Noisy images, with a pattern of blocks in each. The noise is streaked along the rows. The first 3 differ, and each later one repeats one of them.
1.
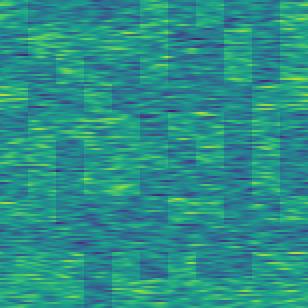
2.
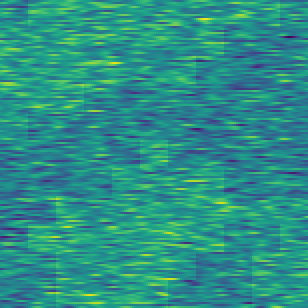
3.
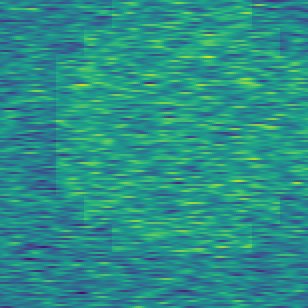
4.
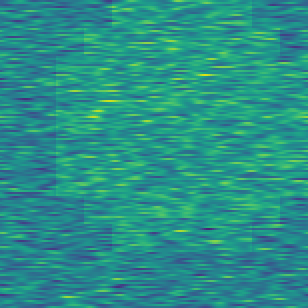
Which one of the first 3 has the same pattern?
3
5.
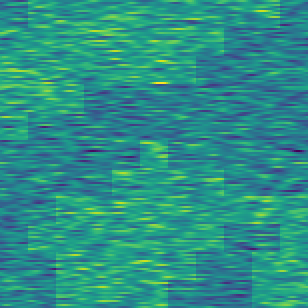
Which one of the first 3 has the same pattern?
2
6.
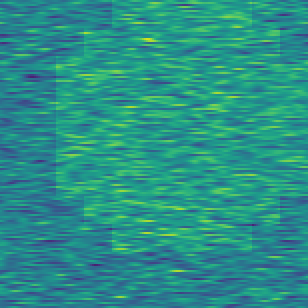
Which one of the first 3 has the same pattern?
3
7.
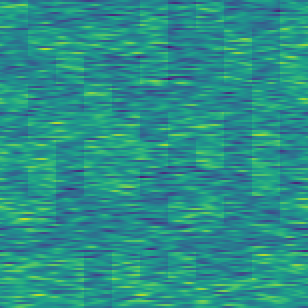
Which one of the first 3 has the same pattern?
1
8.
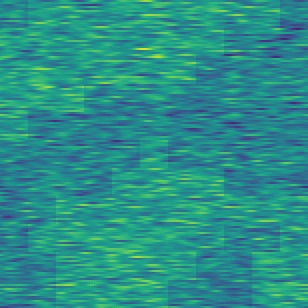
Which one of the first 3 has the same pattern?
2
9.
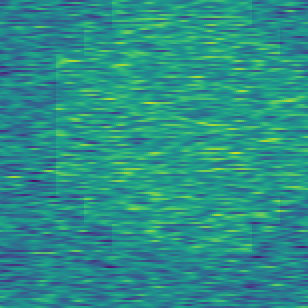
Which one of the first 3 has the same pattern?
3
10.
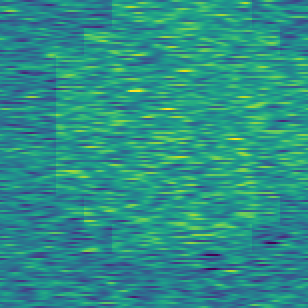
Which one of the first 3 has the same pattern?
3
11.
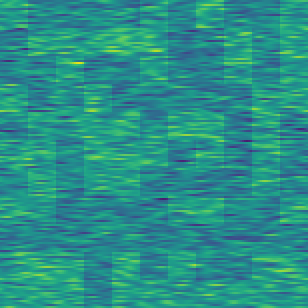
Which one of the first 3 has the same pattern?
1
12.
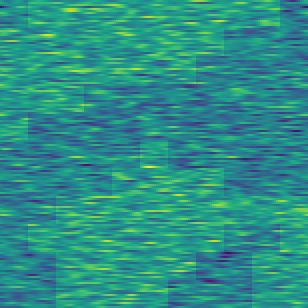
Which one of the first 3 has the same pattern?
2
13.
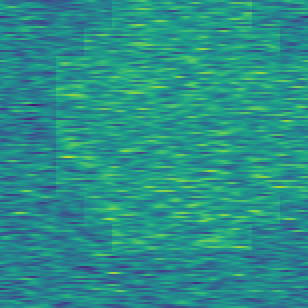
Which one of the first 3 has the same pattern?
3
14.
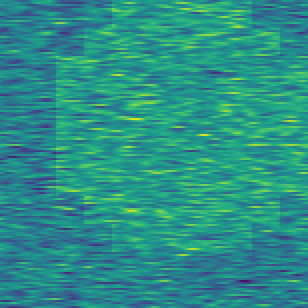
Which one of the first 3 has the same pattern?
3
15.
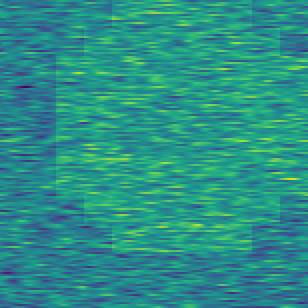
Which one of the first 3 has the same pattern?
3
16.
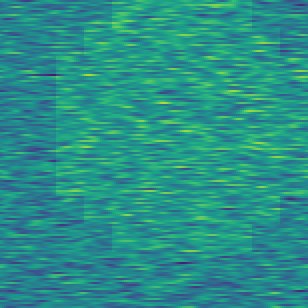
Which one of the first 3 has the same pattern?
3
